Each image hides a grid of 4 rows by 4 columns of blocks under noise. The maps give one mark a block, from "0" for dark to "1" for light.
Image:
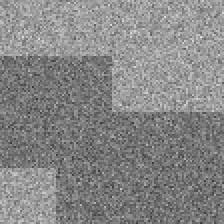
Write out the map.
1 1 1 1
0 0 1 1
0 0 0 0
1 0 0 0
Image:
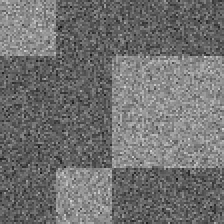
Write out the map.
1 0 0 0
0 0 1 1
0 0 1 1
0 1 0 0
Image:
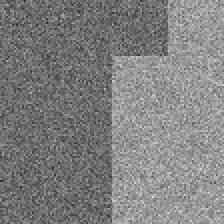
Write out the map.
0 0 0 1
0 0 1 1
0 0 1 1
0 0 1 1
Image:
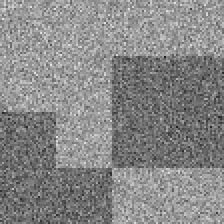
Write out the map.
1 1 1 1
1 1 0 0
0 1 0 0
0 0 1 1
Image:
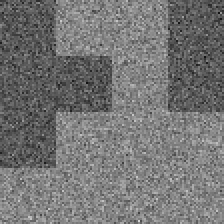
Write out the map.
0 1 1 0
0 0 1 0
0 1 1 1
1 1 1 1
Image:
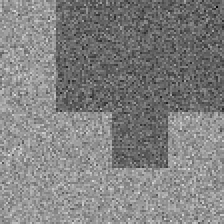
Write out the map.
1 0 0 0
1 0 0 0
1 1 0 1
1 1 1 1
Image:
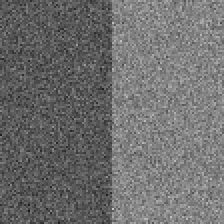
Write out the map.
0 0 1 1
0 0 1 1
0 0 1 1
0 0 1 1
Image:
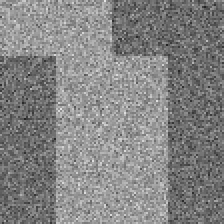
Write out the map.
1 1 0 0
0 1 1 0
0 1 1 0
0 1 1 0
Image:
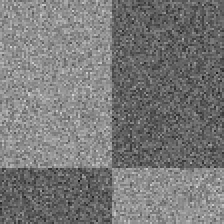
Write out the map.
1 1 0 0
1 1 0 0
1 1 0 0
0 0 1 1
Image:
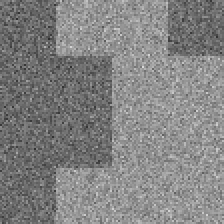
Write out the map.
0 1 1 0
0 0 1 1
0 0 1 1
0 1 1 1
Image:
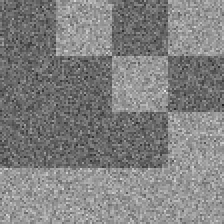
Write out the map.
0 1 0 1
0 0 1 0
0 0 0 1
1 1 1 1
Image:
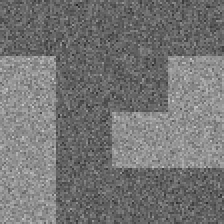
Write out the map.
0 0 0 0
1 0 0 1
1 0 1 1
1 0 0 0
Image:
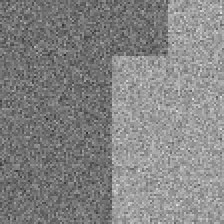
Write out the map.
0 0 0 1
0 0 1 1
0 0 1 1
0 0 1 1
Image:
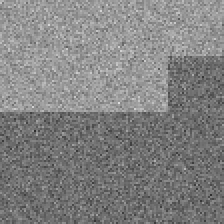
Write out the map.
1 1 1 1
1 1 1 0
0 0 0 0
0 0 0 0
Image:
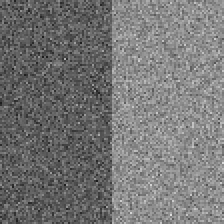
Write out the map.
0 0 1 1
0 0 1 1
0 0 1 1
0 0 1 1
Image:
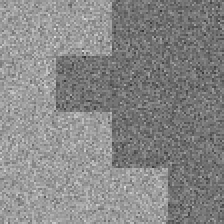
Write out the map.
1 1 0 0
1 0 0 0
1 1 0 0
1 1 1 0
